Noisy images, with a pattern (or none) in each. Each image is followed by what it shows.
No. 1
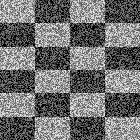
a checkerboard
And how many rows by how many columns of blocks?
6 by 4
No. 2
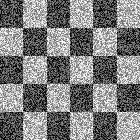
a checkerboard
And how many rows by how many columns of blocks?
5 by 6
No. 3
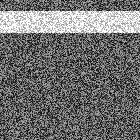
one band of rows
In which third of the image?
top
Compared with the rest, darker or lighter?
lighter
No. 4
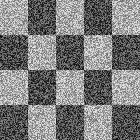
a checkerboard
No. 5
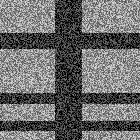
bands of rows crossing bands of columns
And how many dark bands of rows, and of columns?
3 and 1
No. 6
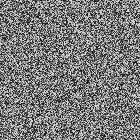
only noise
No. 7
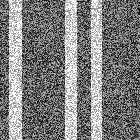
bands of columns
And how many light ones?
3
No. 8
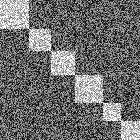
blocks along the diagonal
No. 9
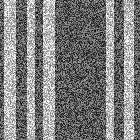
bands of columns
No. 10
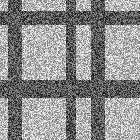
bands of rows crossing bands of columns
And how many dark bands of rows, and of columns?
2 and 3
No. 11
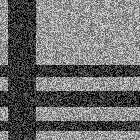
bands of rows crossing bands of columns
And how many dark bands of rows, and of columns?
3 and 1
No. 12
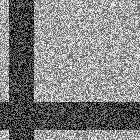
bands of rows crossing bands of columns
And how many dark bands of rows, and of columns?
1 and 1
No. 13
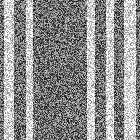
bands of columns
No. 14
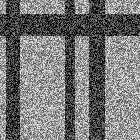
bands of rows crossing bands of columns
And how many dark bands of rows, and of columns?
1 and 3
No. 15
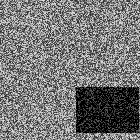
one block
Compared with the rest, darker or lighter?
darker
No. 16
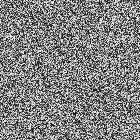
only noise
